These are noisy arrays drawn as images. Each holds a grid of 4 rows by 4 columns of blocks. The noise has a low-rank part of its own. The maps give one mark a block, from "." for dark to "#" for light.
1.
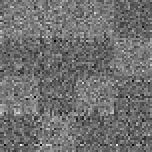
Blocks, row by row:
###.
...#
#.#.
.#..
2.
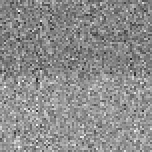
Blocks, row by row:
....
....
####
####
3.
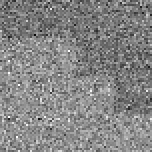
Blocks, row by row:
....
##..
###.
####
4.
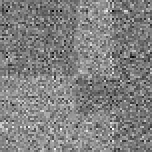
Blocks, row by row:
..#.
..#.
##..
###.
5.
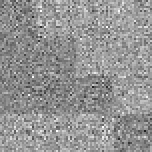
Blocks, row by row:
.###
..##
...#
###.
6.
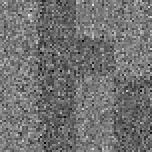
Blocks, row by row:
#.##
#..#
#.#.
#.#.
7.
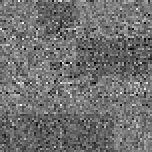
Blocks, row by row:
#.##
##..
####
...#
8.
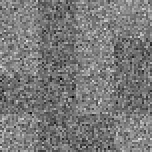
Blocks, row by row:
#.##
#.#.
..#.
#..#
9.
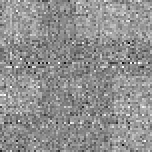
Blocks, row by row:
#.##
....
#..#
...#
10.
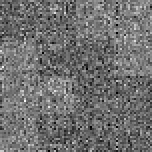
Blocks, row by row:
..##
#..#
##..
#...
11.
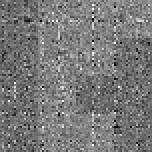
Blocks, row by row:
.###
.##.
.#..
.##.
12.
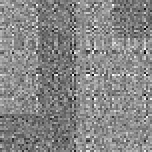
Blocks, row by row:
#.#.
#.##
#.##
..##
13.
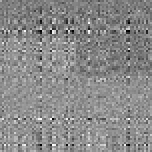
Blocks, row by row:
....
##..
####
####
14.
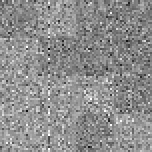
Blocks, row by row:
.#..
#...
###.
##.#
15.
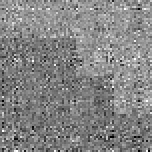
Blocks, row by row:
####
..##
...#
....
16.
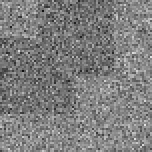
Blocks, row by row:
#..#
...#
..##
####
